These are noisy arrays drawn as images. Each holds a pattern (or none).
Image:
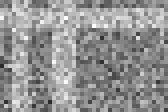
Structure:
bands of rows crossing bands of columns
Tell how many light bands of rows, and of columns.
1 and 2
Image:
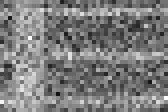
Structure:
bands of rows crossing bands of columns
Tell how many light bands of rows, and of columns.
3 and 1
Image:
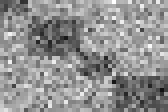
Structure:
blocks along the diagonal
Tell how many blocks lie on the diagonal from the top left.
4
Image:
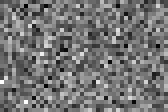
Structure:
only noise
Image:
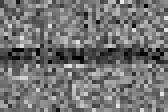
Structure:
one band of rows
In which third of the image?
middle
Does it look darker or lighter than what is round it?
darker
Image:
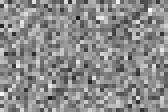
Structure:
only noise
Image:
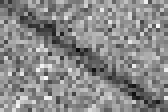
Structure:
a diagonal band
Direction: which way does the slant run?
top left to bottom right
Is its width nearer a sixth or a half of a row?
a sixth
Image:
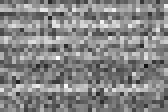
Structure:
bands of rows
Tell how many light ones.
5
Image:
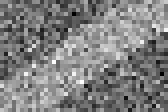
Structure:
a diagonal band
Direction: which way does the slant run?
bottom left to top right
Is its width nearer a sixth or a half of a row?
a half
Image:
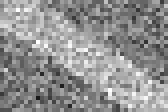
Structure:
a diagonal band
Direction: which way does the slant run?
top left to bottom right
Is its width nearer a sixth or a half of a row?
a half
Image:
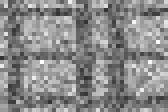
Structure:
bands of rows crossing bands of columns
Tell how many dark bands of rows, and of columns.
3 and 3
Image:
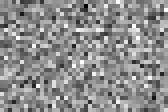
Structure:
only noise
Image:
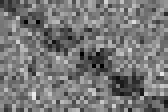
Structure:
blocks along the diagonal
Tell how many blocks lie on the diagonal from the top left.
6
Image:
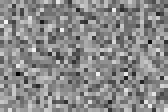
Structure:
only noise
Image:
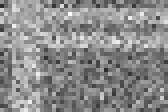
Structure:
bands of rows crossing bands of columns
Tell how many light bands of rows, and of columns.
2 and 1
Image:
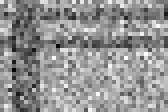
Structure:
bands of rows crossing bands of columns
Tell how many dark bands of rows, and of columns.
2 and 1
